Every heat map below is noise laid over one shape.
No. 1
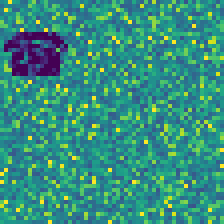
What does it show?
dark telephone, top left
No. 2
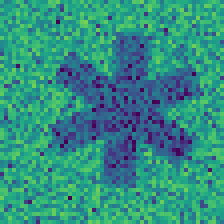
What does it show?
dark asterisk
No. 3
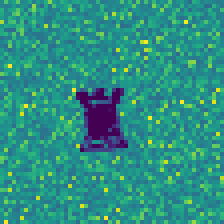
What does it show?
dark chess rook, centre
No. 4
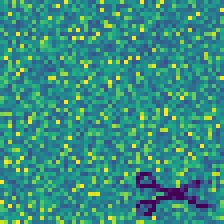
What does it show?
dark pair of scissors, bottom right
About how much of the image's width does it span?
a third
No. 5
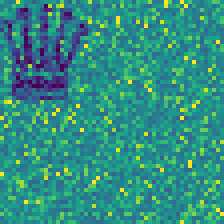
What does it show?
dark chess queen, top left
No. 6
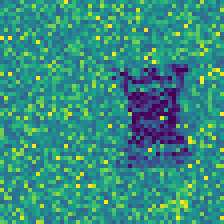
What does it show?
dark chess rook
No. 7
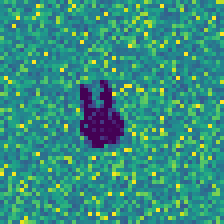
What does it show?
dark rabbit's head, centre
